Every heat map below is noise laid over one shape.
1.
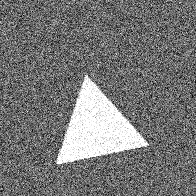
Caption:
light triangle
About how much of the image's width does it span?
half
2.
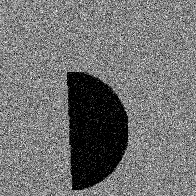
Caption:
dark half disc
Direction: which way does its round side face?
right
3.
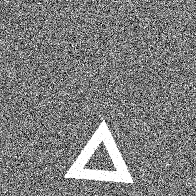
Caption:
light triangle frame, bottom middle
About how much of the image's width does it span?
a third
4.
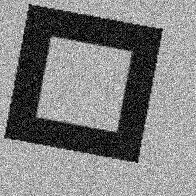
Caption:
dark square frame
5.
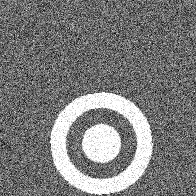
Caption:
light bullseye
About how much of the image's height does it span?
half
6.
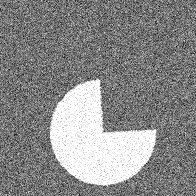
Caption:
light disc with a wedge cut out
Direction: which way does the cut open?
up and right
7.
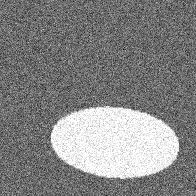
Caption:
light ellipse
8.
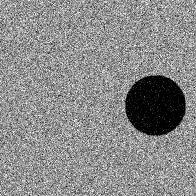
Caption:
dark disc, middle right
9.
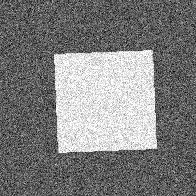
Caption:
light square
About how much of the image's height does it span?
half
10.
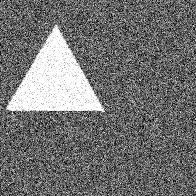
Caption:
light triangle
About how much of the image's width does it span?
half
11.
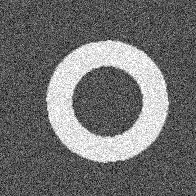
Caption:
light ring
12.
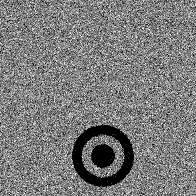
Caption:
dark bullseye, bottom middle
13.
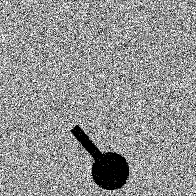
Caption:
dark lollipop, bottom middle
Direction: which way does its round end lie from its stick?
down and right
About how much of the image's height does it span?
a third
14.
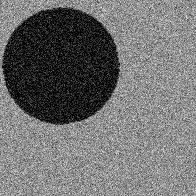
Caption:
dark disc
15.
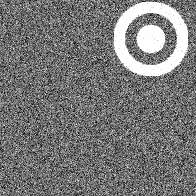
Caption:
light bullseye, top right
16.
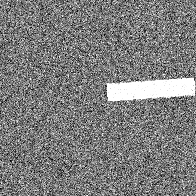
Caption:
light bar, middle right
